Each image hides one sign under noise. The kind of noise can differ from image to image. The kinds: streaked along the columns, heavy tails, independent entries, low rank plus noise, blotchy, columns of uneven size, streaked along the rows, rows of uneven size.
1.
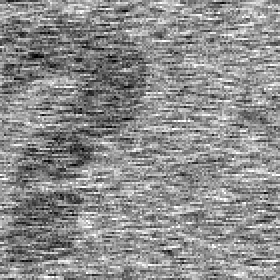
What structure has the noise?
streaked along the rows
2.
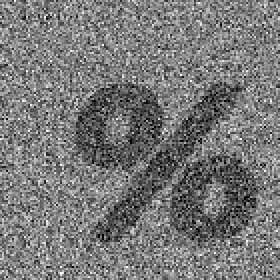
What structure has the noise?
low rank plus noise
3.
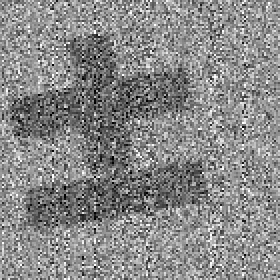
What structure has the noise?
columns of uneven size
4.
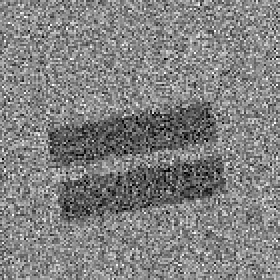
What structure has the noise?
low rank plus noise
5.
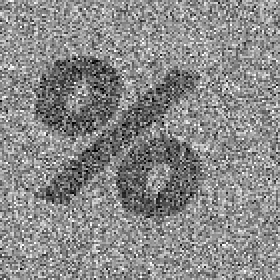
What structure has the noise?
low rank plus noise
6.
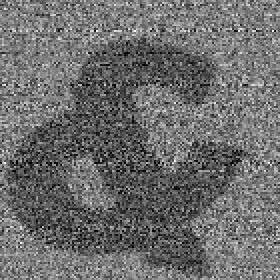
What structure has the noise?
rows of uneven size
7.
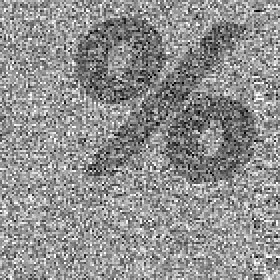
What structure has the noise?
low rank plus noise
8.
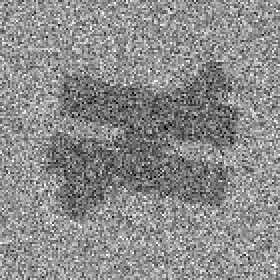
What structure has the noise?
independent entries
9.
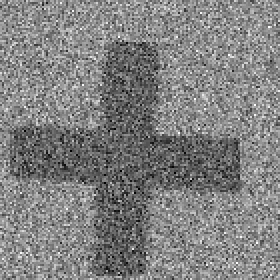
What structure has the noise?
independent entries
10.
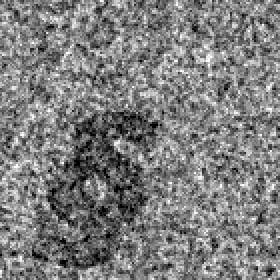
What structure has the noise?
blotchy
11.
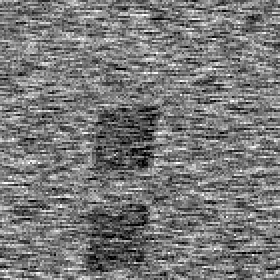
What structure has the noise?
streaked along the rows
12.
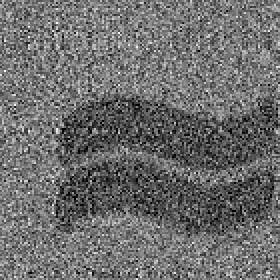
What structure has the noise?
low rank plus noise
